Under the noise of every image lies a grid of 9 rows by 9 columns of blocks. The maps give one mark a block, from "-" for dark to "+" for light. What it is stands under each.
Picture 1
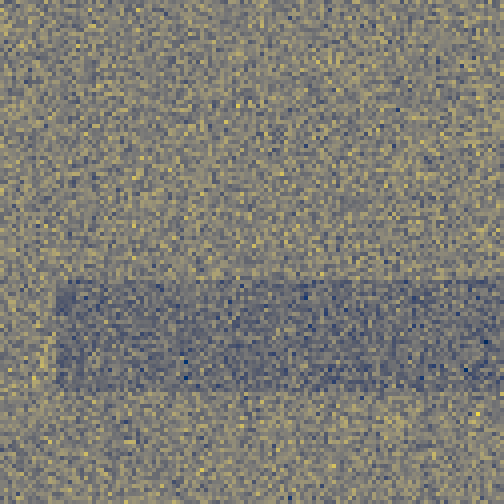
+ + + + + + + + +
+ + + + + + + + +
+ + + + + + + + +
+ + + + + + + + +
+ + + + + + + + +
+ - - - - - - - -
+ - - - - - - - -
+ + + + + + + + +
+ + + + + + + + +
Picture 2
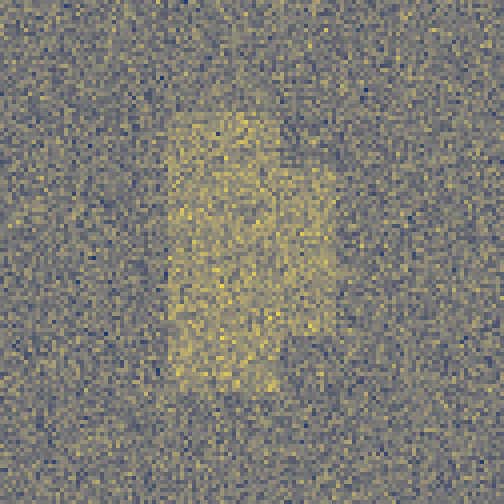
- - - - - - - - -
- - - - - - - - -
- - - + + - - - -
- - - + + + - - -
- - - + + + - - -
- - - + + + - - -
- - - + + - - - -
- - - - - - - - -
- - - - - - - - -
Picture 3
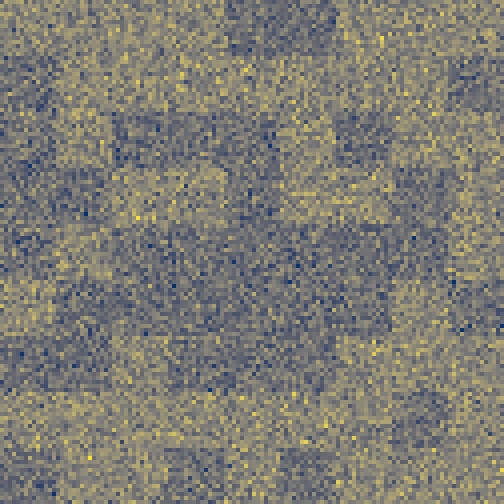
+ + + + - - + + +
- + + + + + + + -
- + - - - + - + +
- - + + - + + - +
- + - - - - - - +
+ - - - - - - + -
- - + - - - + + +
+ + + + + + + - +
- + + - + - + + +
